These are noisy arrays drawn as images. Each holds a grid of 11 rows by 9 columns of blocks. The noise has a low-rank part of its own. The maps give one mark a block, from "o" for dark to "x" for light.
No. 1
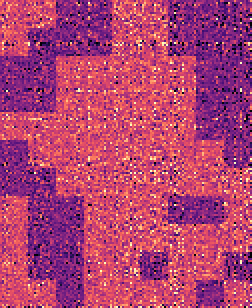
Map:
x x o o x x o o o
x o o o x x o o o
o o x x x x x o o
o o x x x x x o o
x x x x x x x o o
o x x x x x x x o
o o x x x x x x x
x o o x x x o o x
x o o x x x x x x
x o o x x o x x o
x x o x x x x o x
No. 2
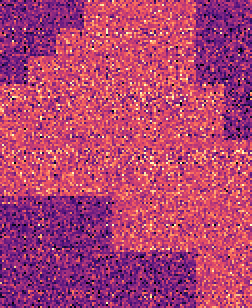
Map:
o o o x x x x o o
o o x x x x x o o
o x x x x x x o o
x x x x x x x x o
x x x x x x x x o
x x x x x x x x x
x x x x x x x x x
o o o o x x x x x
o o o o x x x x x
o o o o o o o x x
o o o o o o o x x
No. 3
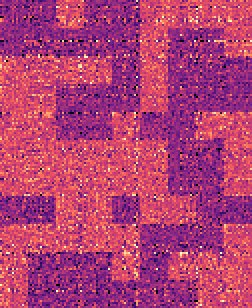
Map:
o o x o o x x x x
o o o o o x o o x
x x x x o x o o o
x x o o o x o o o
x x o o x o o x x
x x x x x x o o x
x x x x x x o o x
o o x x o x x o o
x x x x x o o o x
x o o o x o x x x
x o o o o o o x x
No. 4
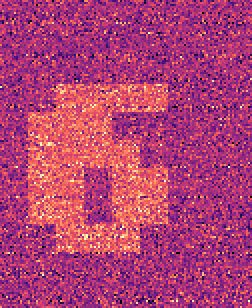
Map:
o o o o o o o o o
o o o o o o o o o
o o o o o o o o o
o o x x x x o o o
o x x x o o o o o
o x x x x o o o o
o x x o x x o o o
o x x o x x o o o
o o x x x o o o o
o o o o o o o o o
o o o o o o o o o
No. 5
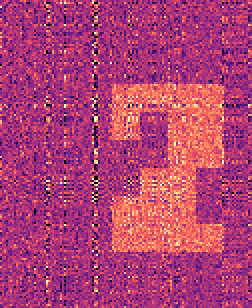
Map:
o o o o o o o o o
o o o o o o o o o
o o o o o o o o o
o o o o x x x x o
o o o o x o x x o
o o o o o o x x o
o o o o o x x o o
o o o o x x x o o
o o o o x x x x o
o o o o o o o o o
o o o o o o o o o
